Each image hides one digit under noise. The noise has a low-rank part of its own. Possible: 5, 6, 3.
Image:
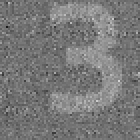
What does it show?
light 3
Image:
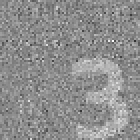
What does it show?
light 3
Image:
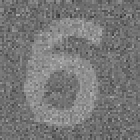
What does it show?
light 6
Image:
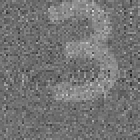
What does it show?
light 3
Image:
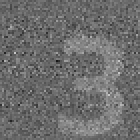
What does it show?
light 3
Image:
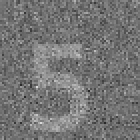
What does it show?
light 5
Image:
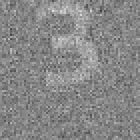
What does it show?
light 3
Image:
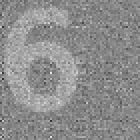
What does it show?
light 6
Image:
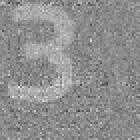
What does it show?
light 3
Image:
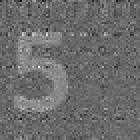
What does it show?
light 5
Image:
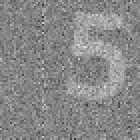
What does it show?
light 5
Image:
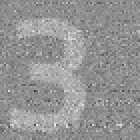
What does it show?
light 3
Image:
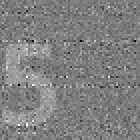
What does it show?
light 5
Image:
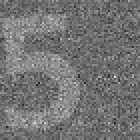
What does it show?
light 5
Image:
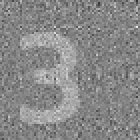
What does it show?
light 3
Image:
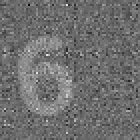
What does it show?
light 6
